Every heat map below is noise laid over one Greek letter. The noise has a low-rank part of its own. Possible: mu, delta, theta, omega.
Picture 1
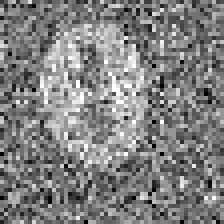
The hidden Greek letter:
theta
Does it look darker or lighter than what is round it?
lighter
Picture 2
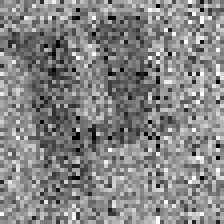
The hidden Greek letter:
mu
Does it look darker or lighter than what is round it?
darker
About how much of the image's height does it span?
nearly all
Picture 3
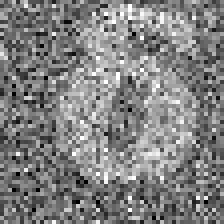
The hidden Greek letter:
delta
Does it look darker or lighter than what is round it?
lighter
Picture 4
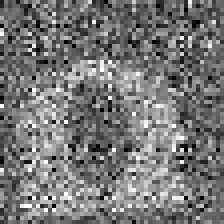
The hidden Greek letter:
omega
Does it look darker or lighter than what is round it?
lighter
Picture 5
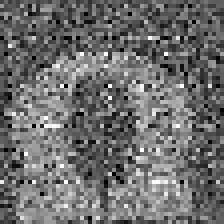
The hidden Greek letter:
omega
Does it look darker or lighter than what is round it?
lighter
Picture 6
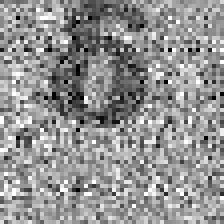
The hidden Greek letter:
delta
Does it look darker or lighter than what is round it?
darker
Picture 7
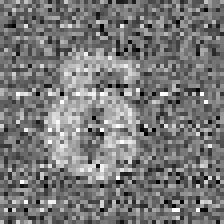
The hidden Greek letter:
delta
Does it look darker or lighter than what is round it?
lighter
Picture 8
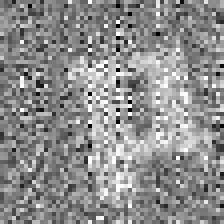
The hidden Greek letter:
mu
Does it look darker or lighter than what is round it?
lighter
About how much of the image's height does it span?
two thirds
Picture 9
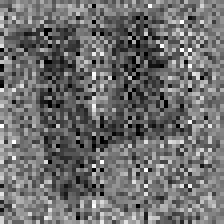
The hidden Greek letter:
mu
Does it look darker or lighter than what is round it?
darker
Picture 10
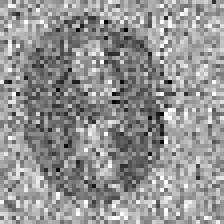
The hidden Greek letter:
theta
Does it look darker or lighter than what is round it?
darker
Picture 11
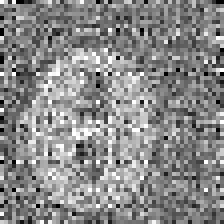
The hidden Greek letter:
theta
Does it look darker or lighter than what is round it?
lighter
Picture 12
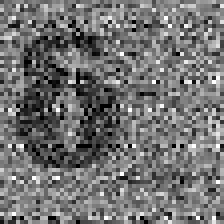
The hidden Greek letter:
delta
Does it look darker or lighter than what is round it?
darker
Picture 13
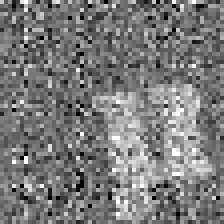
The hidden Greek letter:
mu
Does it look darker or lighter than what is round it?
lighter
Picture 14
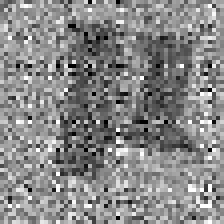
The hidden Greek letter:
mu
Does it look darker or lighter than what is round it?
darker
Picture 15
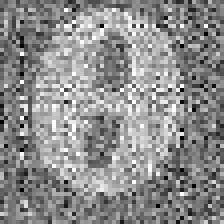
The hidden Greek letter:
theta
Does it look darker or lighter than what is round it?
lighter
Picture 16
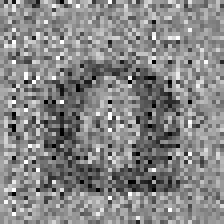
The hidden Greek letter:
omega
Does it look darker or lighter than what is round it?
darker
